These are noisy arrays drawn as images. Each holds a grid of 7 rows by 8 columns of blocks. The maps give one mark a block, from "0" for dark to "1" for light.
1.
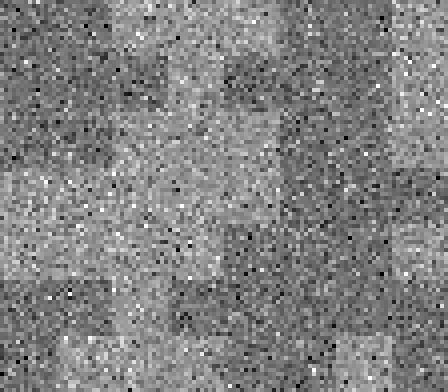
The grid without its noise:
0 0 1 1 1 0 0 1
0 0 0 1 0 0 0 1
0 0 1 1 1 0 0 1
1 1 1 1 1 0 0 0
1 1 1 1 0 0 0 1
0 0 1 0 0 0 0 0
0 1 1 1 0 0 1 0
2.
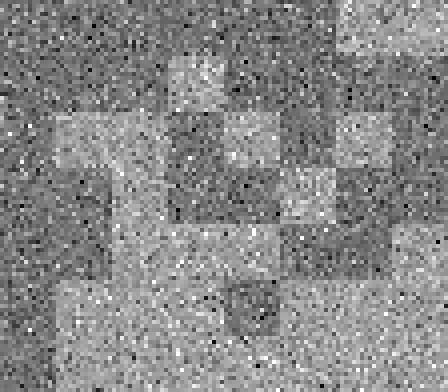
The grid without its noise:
0 0 0 0 0 0 1 1
0 0 0 1 0 0 0 0
0 1 1 0 1 0 1 0
0 0 1 0 0 1 0 0
0 0 1 1 1 0 0 1
0 1 1 1 0 1 1 1
0 1 1 1 1 1 1 1
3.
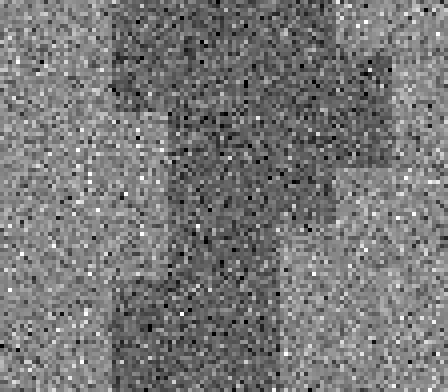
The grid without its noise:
1 1 0 0 0 0 1 1
1 1 0 0 0 0 0 1
1 1 1 0 0 0 0 1
1 1 1 0 0 0 1 1
1 1 1 0 0 1 1 1
1 1 0 0 0 1 1 1
1 1 0 0 0 1 1 1
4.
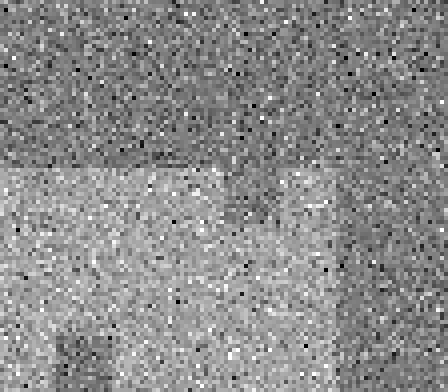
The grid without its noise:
0 0 0 0 0 0 0 0
0 0 0 0 0 0 0 0
0 0 0 0 0 0 0 0
1 1 1 1 0 1 0 0
1 1 1 1 1 1 0 0
1 1 1 1 1 1 0 0
1 0 1 1 1 1 0 0
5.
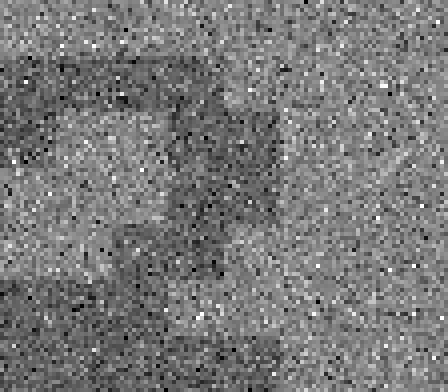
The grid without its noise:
1 1 1 1 1 1 1 1
0 0 0 0 1 1 1 1
0 1 1 0 0 1 1 1
1 1 1 0 0 1 1 1
1 1 0 0 1 1 1 1
0 0 0 1 1 1 1 1
0 0 0 0 0 1 1 1
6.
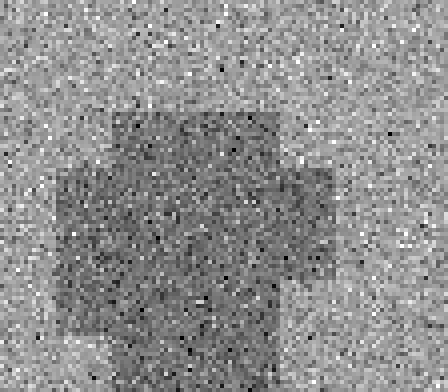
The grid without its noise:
1 1 1 1 1 1 1 1
1 1 1 1 1 1 1 1
1 1 0 0 0 1 1 1
1 0 0 0 0 0 1 1
1 0 0 0 0 0 1 1
1 0 0 0 0 1 1 1
1 1 0 0 0 1 1 1
